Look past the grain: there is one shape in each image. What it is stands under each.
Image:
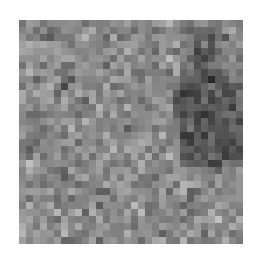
bottle
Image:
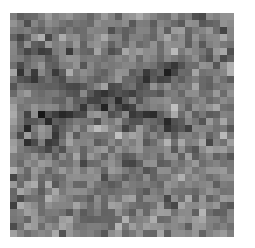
pair of scissors
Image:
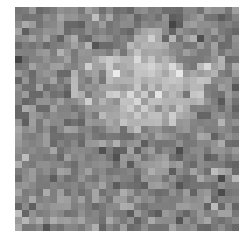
teapot
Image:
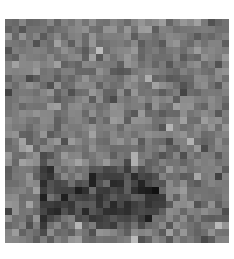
fish
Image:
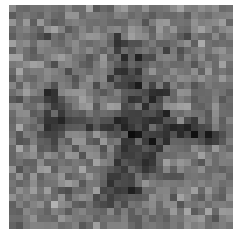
airplane
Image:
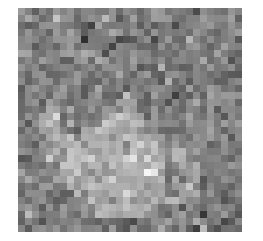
teapot
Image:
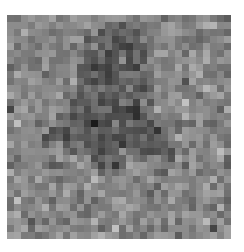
bell
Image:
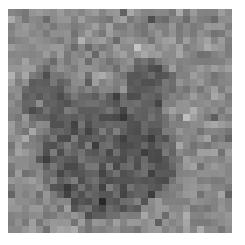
bear's head
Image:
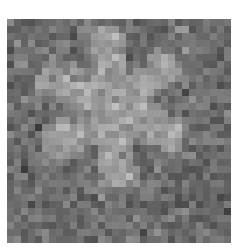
asterisk
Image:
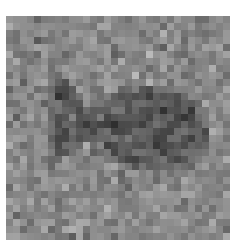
fish
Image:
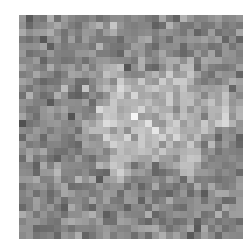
turtle
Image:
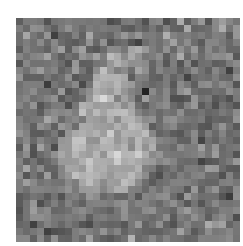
pear
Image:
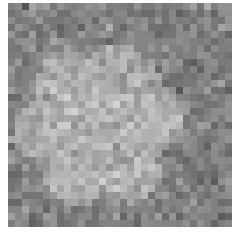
flower
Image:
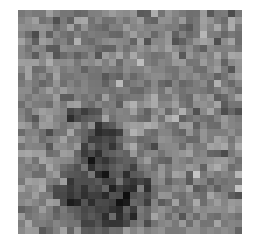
pear
